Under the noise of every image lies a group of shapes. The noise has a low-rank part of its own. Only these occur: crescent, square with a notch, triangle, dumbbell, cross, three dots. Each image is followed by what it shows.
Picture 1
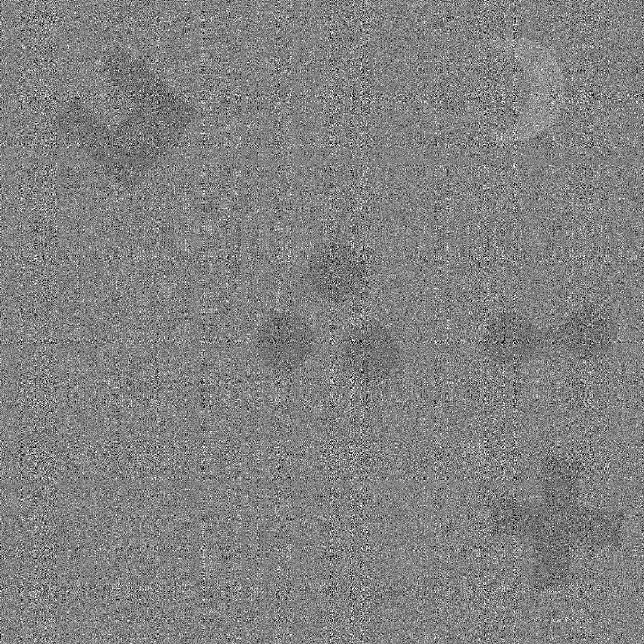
top left: dark square with a notch; top right: light crescent; centre: dark three dots; middle right: dark dumbbell; bottom right: dark cross
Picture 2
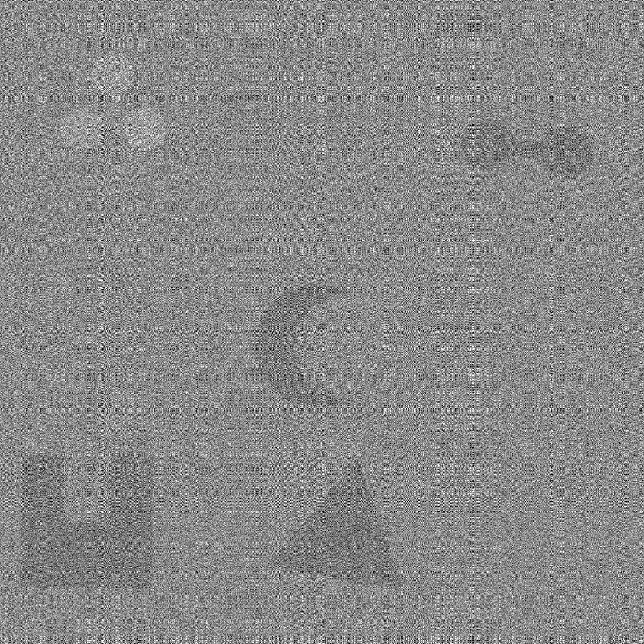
top left: light three dots; top right: dark dumbbell; centre: dark crescent; bottom left: dark square with a notch; bottom middle: dark triangle
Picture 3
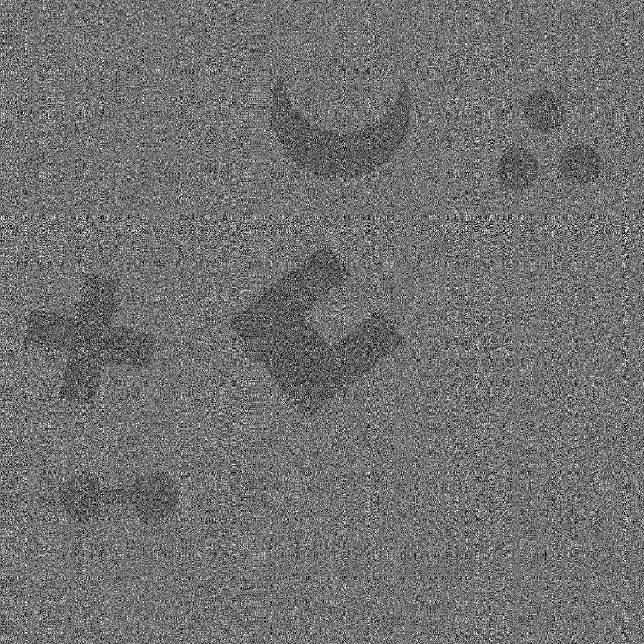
top middle: dark crescent; top right: dark three dots; middle left: dark cross; centre: dark square with a notch; bottom left: dark dumbbell
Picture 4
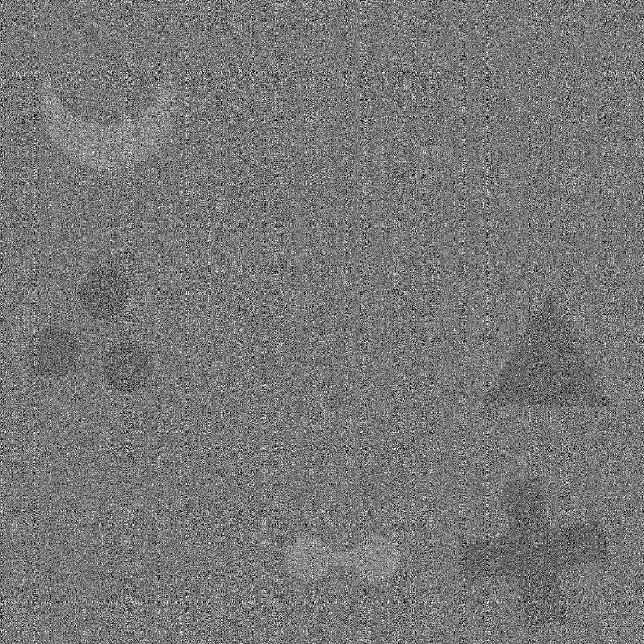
top left: light crescent; middle left: dark three dots; middle right: dark triangle; bottom middle: light dumbbell; bottom right: dark cross
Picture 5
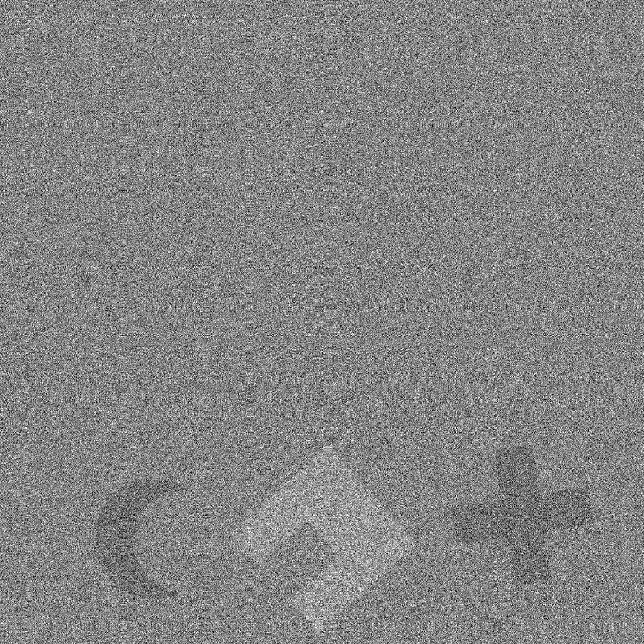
bottom left: dark crescent; bottom middle: light square with a notch; bottom right: dark cross
